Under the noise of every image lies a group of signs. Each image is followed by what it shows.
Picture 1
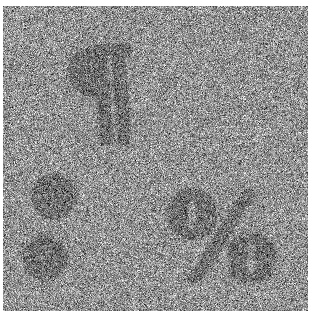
top left: pilcrow; bottom left: colon; bottom right: percent sign
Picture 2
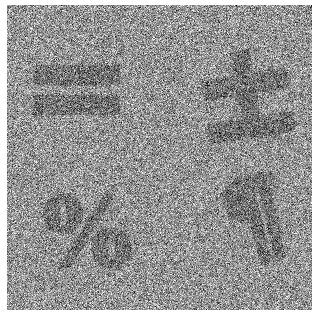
top left: equals sign; top right: plus-minus sign; bottom left: percent sign; bottom right: pilcrow
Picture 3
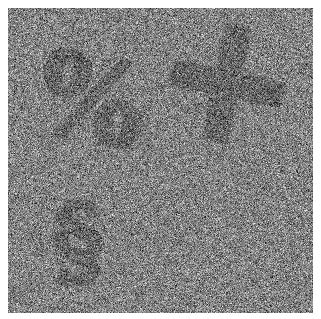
top left: percent sign; top right: plus sign; bottom left: section sign
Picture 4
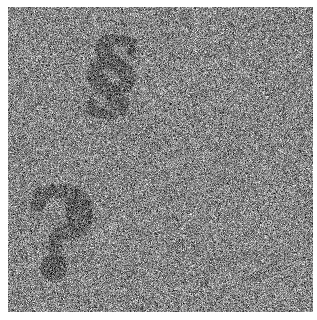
top left: section sign; bottom left: question mark
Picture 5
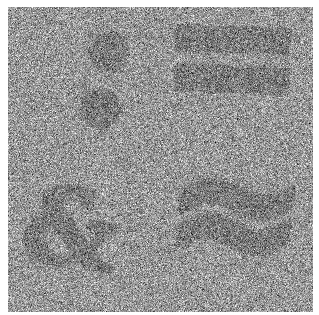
top left: colon; top right: equals sign; bottom left: ampersand; bottom right: approximately sign
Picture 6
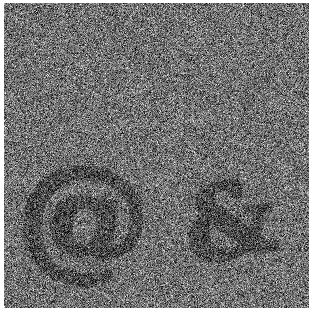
bottom left: at sign; bottom right: ampersand
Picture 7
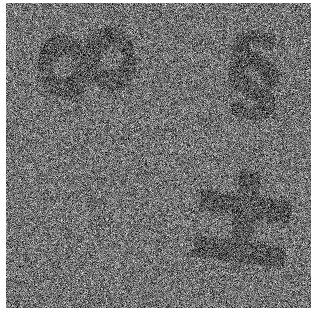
top left: infinity sign; top right: section sign; bottom right: plus-minus sign
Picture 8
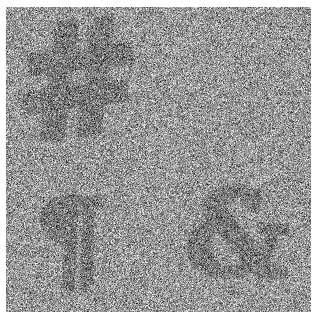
top left: hash sign; bottom left: pilcrow; bottom right: ampersand
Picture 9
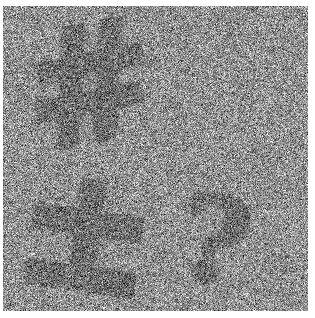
top left: hash sign; bottom left: plus-minus sign; bottom right: question mark
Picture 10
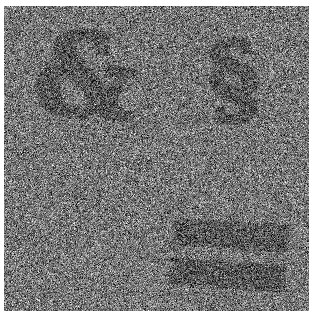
top left: ampersand; top right: section sign; bottom right: equals sign
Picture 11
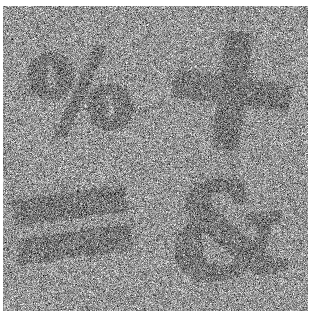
top left: percent sign; top right: plus sign; bottom left: equals sign; bottom right: ampersand
